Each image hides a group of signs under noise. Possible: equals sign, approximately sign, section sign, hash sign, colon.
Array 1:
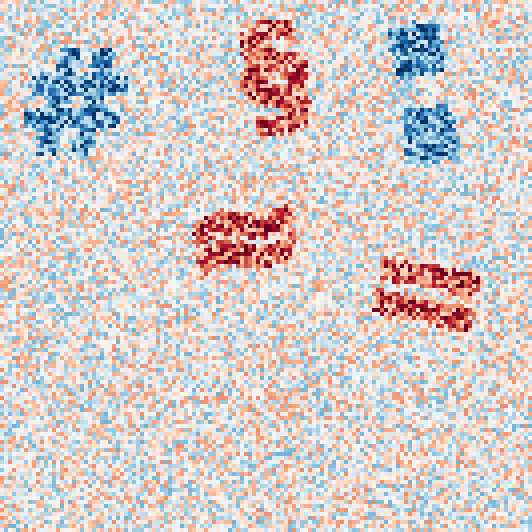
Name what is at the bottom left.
nothing
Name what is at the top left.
hash sign
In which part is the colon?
top right
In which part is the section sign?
top middle
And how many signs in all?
5
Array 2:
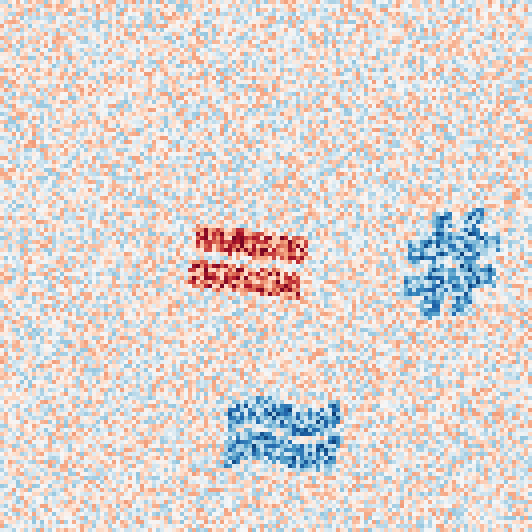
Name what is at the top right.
nothing
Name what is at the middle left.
nothing
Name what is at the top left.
nothing
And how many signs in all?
3
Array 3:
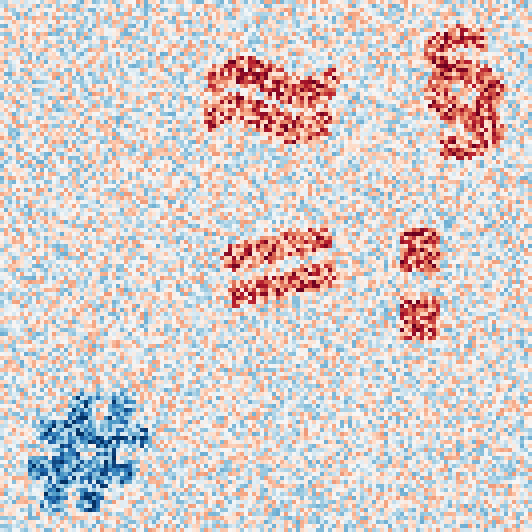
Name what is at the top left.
nothing
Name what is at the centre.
equals sign
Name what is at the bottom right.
nothing
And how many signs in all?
5
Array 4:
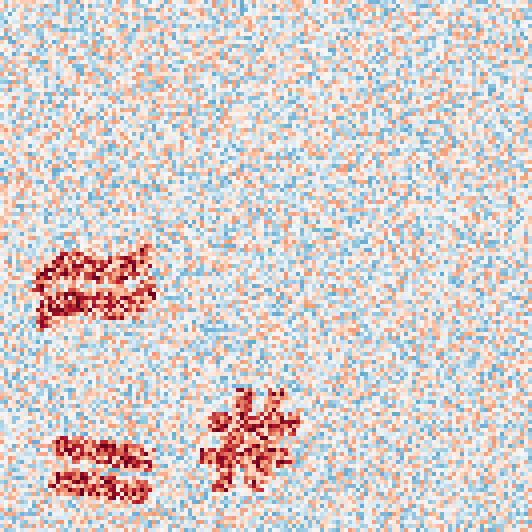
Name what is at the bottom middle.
hash sign
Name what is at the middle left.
approximately sign
